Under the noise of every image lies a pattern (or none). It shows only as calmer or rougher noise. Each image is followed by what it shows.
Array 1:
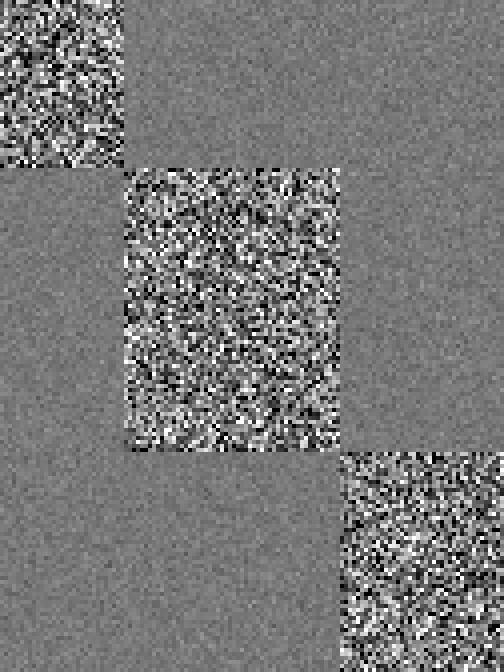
blocks along the diagonal
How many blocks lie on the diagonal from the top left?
3
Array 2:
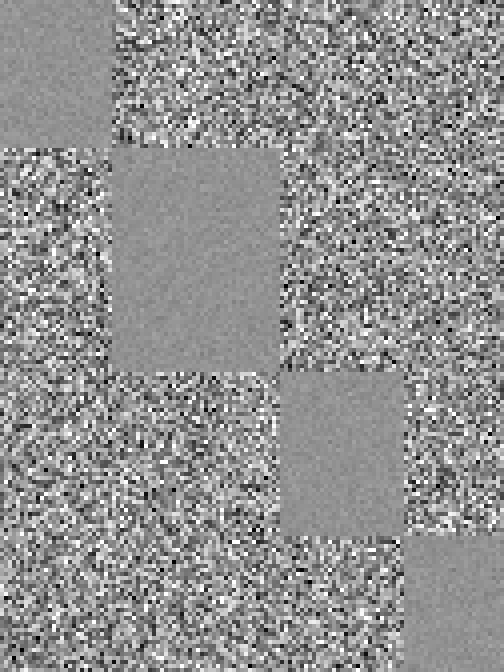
blocks along the diagonal
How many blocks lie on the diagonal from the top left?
4
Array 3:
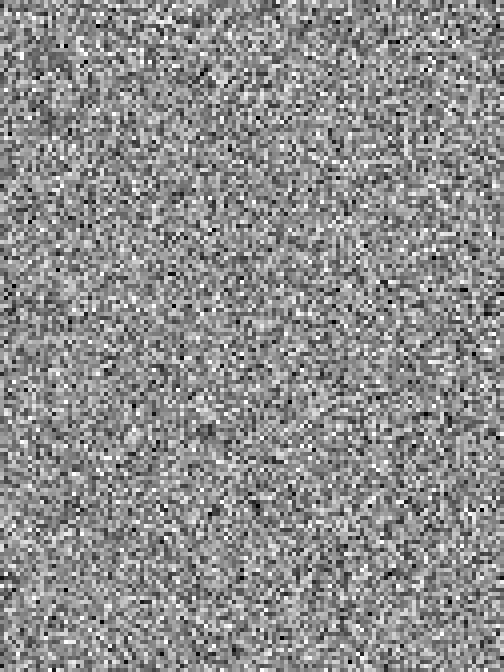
only noise
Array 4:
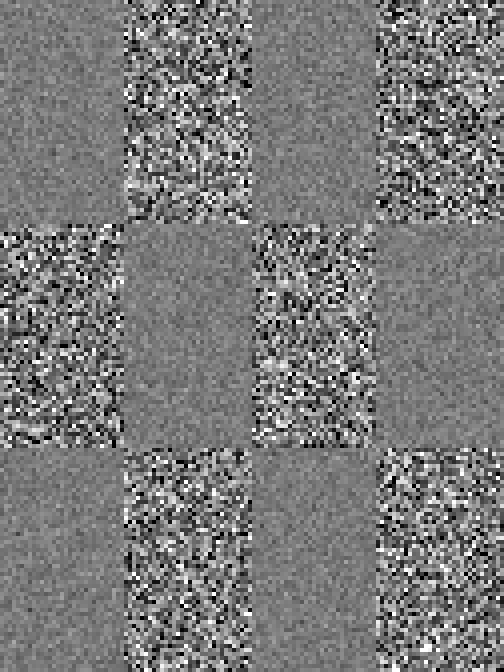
a checkerboard
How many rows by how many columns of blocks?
3 by 4
